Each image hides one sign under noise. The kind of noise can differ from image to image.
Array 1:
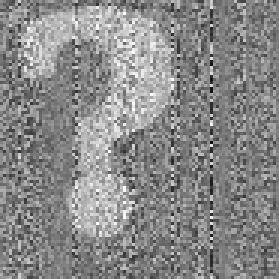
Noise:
columns of uneven size
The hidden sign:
question mark
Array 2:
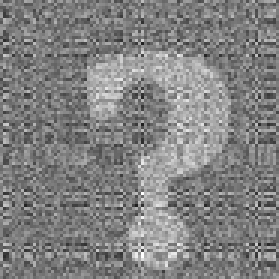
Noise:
low rank plus noise
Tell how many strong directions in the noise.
one
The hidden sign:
question mark
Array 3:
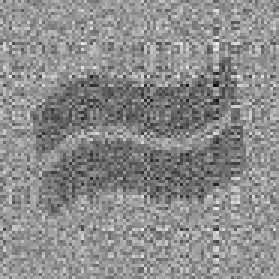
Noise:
low rank plus noise
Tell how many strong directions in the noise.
two
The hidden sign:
approximately sign
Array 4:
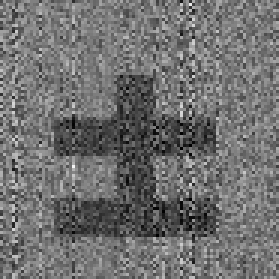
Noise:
columns of uneven size
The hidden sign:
plus-minus sign
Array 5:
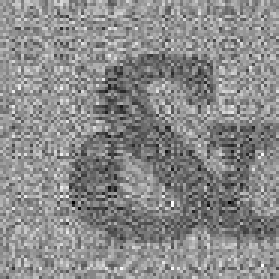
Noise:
low rank plus noise
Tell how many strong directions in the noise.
two
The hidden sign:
ampersand
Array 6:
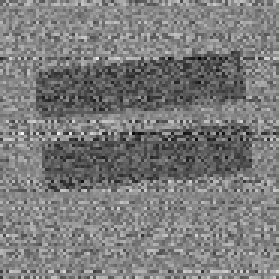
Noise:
rows of uneven size
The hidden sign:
equals sign
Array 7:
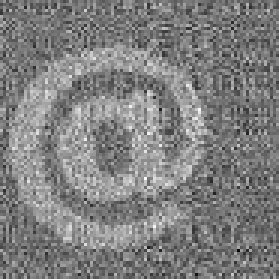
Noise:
low rank plus noise
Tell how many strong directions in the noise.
three or four
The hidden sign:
at sign
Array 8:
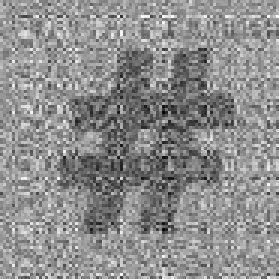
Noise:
low rank plus noise
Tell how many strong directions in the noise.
two
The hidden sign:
hash sign
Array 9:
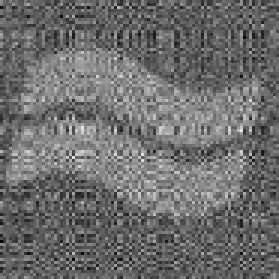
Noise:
low rank plus noise
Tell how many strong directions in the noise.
one
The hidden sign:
approximately sign
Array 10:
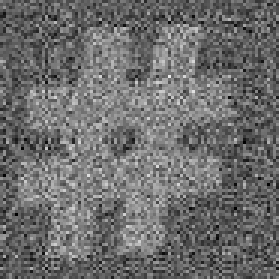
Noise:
low rank plus noise
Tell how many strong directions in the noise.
three or four
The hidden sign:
hash sign
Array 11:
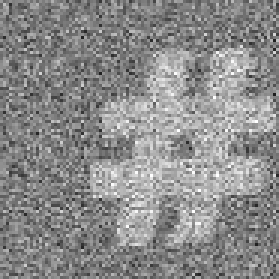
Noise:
low rank plus noise
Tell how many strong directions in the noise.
three or four
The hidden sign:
hash sign
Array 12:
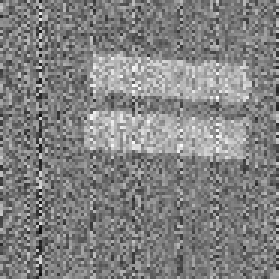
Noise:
columns of uneven size
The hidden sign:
equals sign
